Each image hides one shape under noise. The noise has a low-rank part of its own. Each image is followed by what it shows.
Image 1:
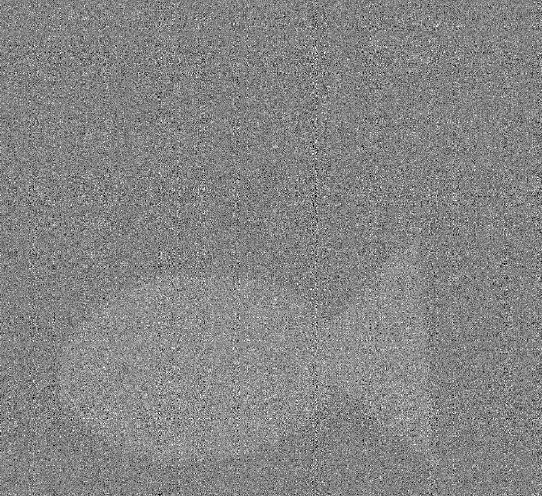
fish
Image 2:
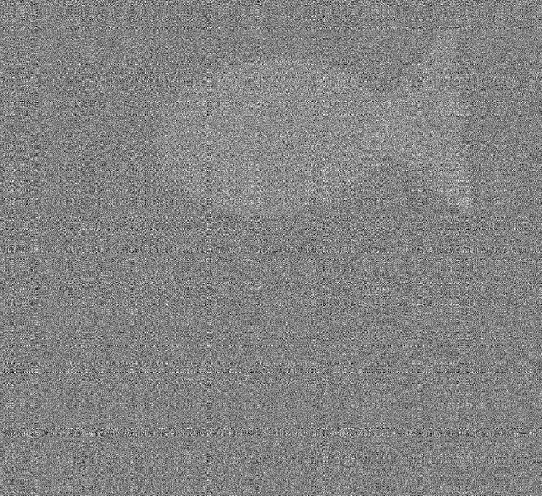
fish
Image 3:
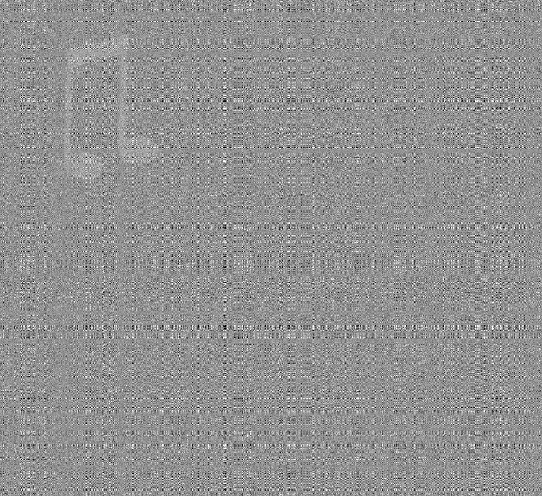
pair of musical notes
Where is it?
top left
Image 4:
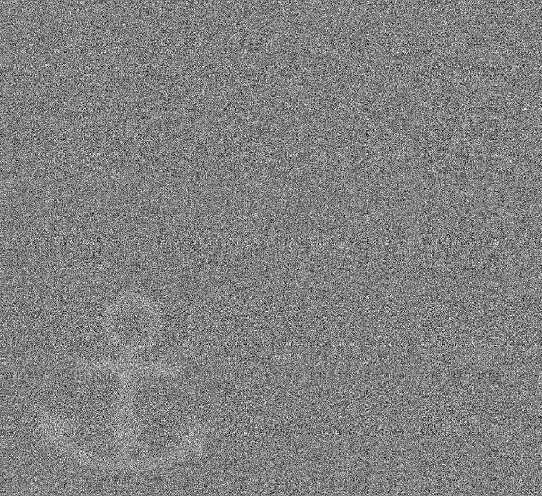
anchor
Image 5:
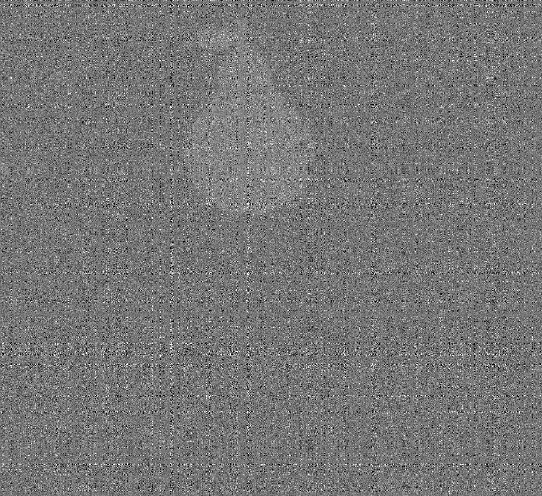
pear
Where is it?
top middle
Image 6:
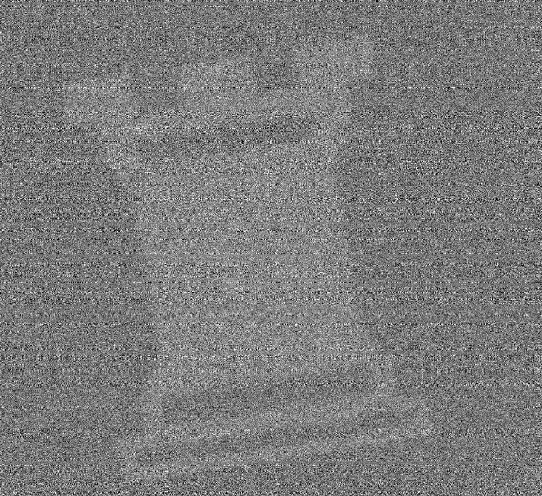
chess rook
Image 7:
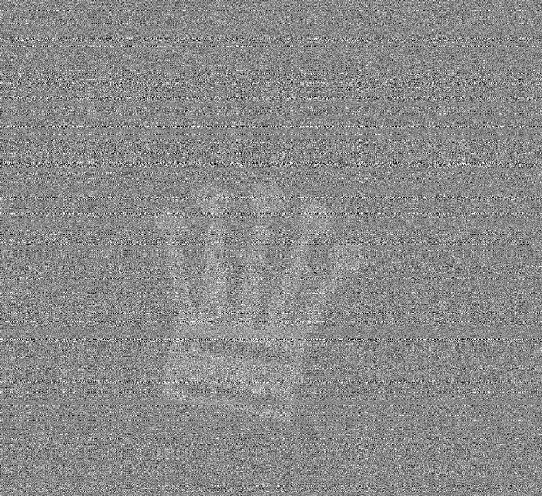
chess queen
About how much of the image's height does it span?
half
